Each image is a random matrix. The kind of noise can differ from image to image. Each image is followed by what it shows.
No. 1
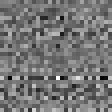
rows of uneven size
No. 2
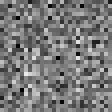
low rank plus noise
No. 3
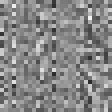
columns of uneven size
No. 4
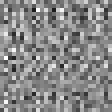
low rank plus noise
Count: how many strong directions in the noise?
two
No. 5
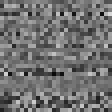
rows of uneven size
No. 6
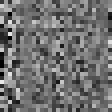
columns of uneven size
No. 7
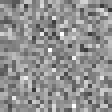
independent entries
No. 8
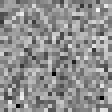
independent entries
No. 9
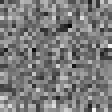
low rank plus noise
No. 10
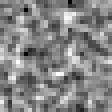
blotchy
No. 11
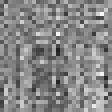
low rank plus noise
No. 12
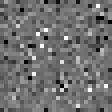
heavy tails
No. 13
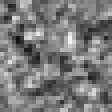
blotchy
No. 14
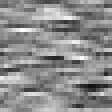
streaked along the rows
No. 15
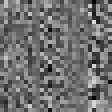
columns of uneven size
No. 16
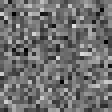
independent entries
